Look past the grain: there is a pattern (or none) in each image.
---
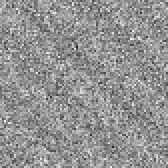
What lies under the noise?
diagonal stripes
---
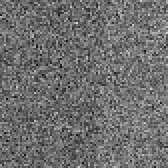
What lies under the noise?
a sharp edge
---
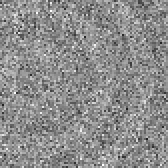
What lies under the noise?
rings round one point
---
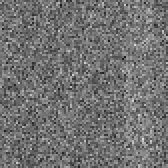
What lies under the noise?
one vertical stripe
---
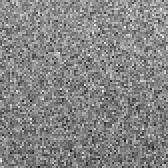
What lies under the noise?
a smooth slope
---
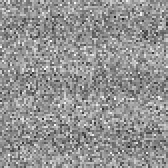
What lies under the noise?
horizontal stripes
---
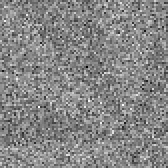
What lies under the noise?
spokes from one point
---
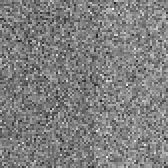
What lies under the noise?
a sharp edge
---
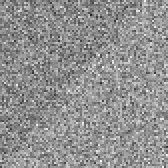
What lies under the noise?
a sharp edge
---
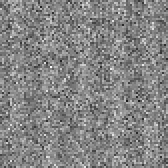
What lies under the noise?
vertical stripes
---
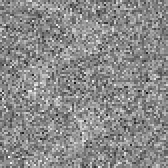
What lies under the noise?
a wavy band
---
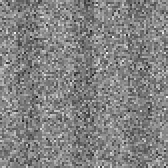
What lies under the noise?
vertical stripes
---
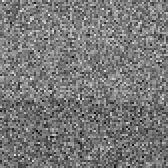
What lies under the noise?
a sharp edge
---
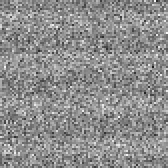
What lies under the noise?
horizontal stripes
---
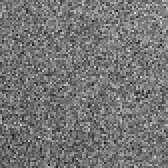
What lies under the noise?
a smooth slope
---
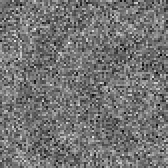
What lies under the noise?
rings round one point
